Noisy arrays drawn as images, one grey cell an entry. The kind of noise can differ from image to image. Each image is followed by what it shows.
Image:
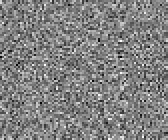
low rank plus noise
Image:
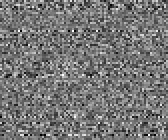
rows of uneven size
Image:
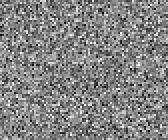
independent entries
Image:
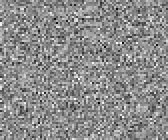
low rank plus noise
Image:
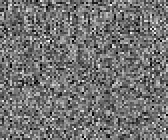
low rank plus noise
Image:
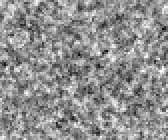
blotchy
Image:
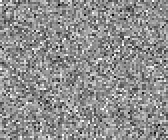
independent entries
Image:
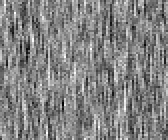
streaked along the columns
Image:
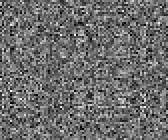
low rank plus noise
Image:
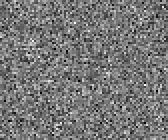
independent entries
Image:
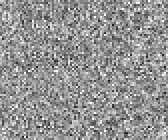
low rank plus noise
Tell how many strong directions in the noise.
five to eight
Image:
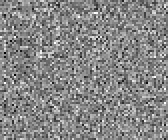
low rank plus noise
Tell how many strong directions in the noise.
five to eight
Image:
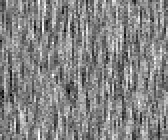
streaked along the columns
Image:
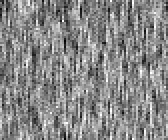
streaked along the columns
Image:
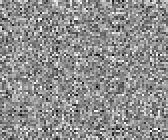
low rank plus noise
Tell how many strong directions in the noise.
one
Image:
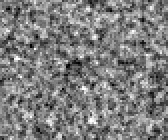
blotchy
